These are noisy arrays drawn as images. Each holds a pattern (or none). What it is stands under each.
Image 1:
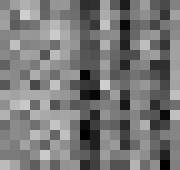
bands of columns
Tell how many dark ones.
3
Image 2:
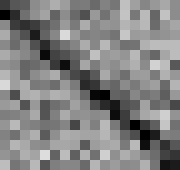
a diagonal band
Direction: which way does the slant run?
top left to bottom right
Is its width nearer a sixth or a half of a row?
a sixth
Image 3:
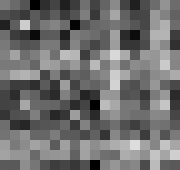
bands of rows crossing bands of columns
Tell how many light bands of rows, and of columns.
2 and 2
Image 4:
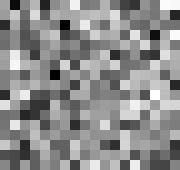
only noise
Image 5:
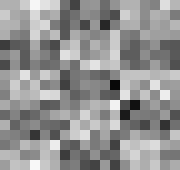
a checkerboard
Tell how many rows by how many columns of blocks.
5 by 3
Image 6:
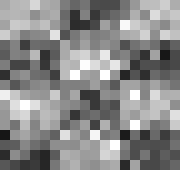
a checkerboard
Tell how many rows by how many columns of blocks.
4 by 3
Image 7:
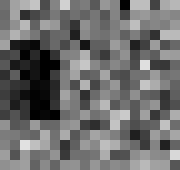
one block
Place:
middle left
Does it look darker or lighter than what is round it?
darker
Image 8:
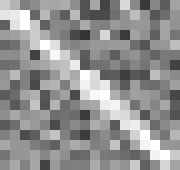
a diagonal band
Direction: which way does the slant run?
top left to bottom right
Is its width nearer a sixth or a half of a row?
a sixth
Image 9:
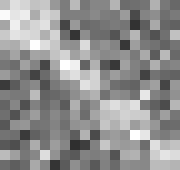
blocks along the diagonal
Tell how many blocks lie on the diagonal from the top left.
4
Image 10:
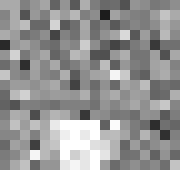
one block
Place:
bottom middle
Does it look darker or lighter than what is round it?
lighter
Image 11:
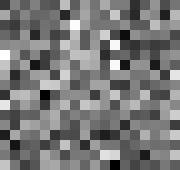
only noise
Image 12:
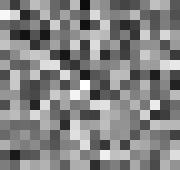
only noise
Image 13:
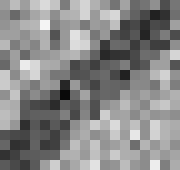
a diagonal band
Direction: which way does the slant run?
bottom left to top right
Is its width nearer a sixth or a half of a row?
a half
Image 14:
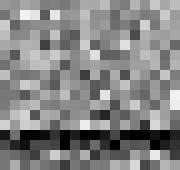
one band of rows
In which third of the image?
bottom
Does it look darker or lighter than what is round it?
darker
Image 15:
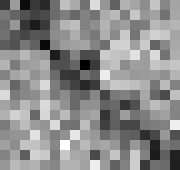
blocks along the diagonal
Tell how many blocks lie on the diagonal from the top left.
4
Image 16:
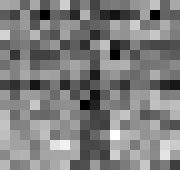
bands of rows crossing bands of columns
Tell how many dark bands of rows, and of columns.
3 and 1
